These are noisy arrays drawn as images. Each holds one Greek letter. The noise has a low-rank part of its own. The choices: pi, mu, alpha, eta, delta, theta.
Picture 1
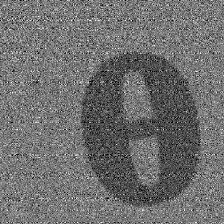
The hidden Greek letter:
theta
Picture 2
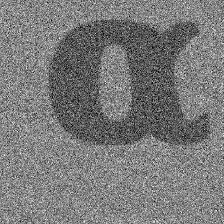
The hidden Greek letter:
alpha
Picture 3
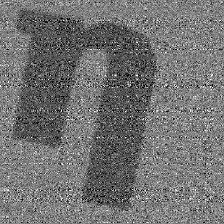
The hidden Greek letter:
eta
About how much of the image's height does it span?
nearly all
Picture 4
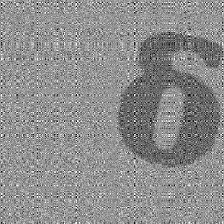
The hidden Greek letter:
delta
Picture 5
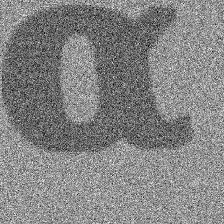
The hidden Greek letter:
alpha
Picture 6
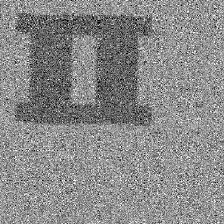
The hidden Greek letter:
pi
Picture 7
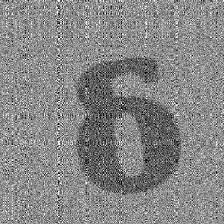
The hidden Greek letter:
delta
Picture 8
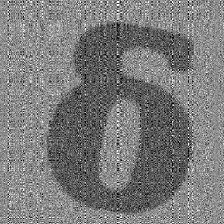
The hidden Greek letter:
delta
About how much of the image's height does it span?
nearly all
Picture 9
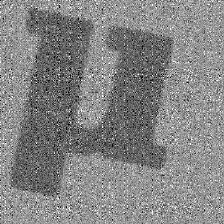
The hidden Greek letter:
mu
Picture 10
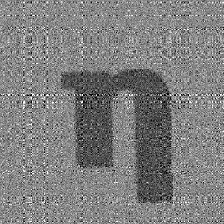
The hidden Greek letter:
eta
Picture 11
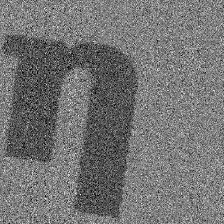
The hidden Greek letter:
eta
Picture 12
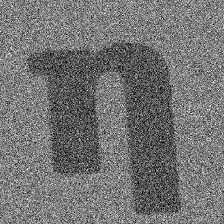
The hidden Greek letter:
eta
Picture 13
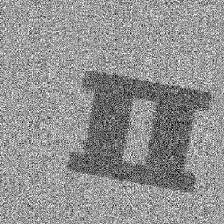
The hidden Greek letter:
pi
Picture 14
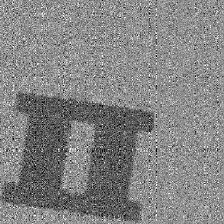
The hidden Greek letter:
pi
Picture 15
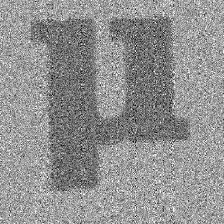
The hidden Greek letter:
mu
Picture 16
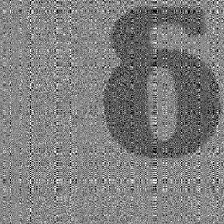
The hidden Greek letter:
delta
